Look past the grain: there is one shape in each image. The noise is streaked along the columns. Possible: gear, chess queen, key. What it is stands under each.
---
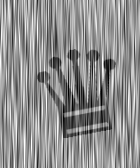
chess queen
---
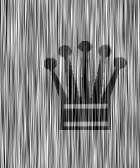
chess queen
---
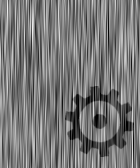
gear
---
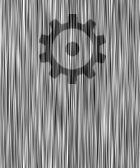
gear
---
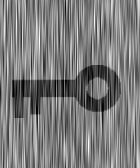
key
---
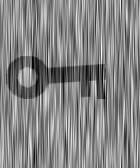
key
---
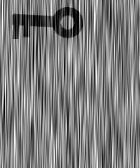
key
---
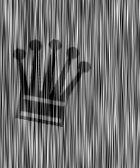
chess queen
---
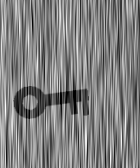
key
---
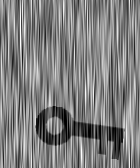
key
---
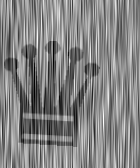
chess queen
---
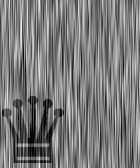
chess queen
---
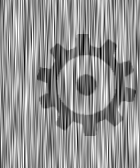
gear
